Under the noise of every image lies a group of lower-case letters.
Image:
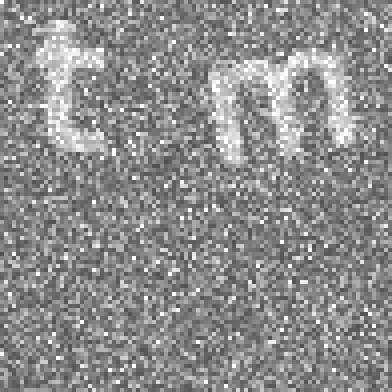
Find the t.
top left
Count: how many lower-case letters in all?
2
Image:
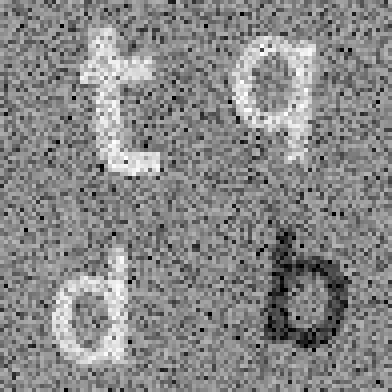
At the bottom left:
d
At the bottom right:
b
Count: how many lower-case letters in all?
4
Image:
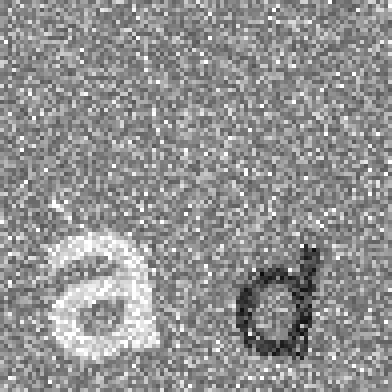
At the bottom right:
d
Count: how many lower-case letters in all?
2
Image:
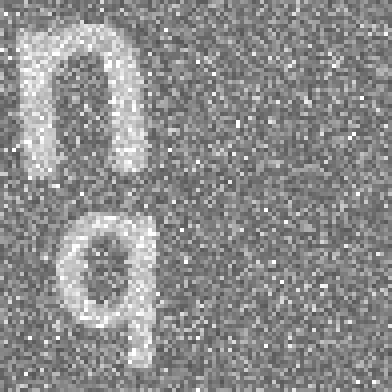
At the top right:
nothing
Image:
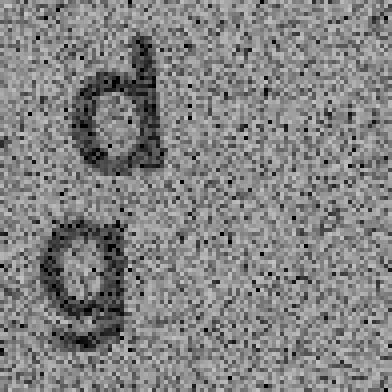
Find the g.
bottom left
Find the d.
top left
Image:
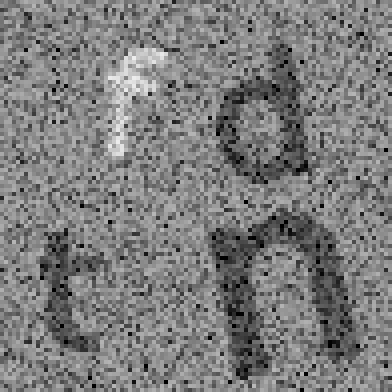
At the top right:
d
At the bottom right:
n
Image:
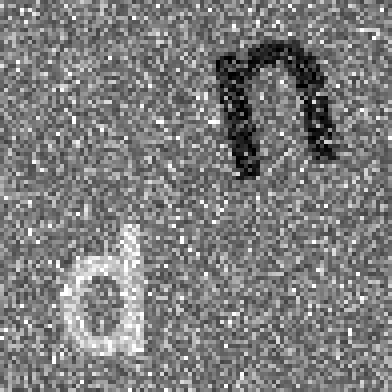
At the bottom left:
d
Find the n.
top right
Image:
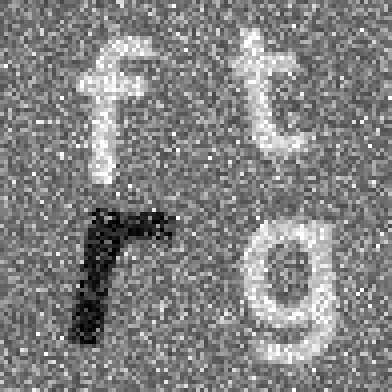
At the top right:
t
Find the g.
bottom right
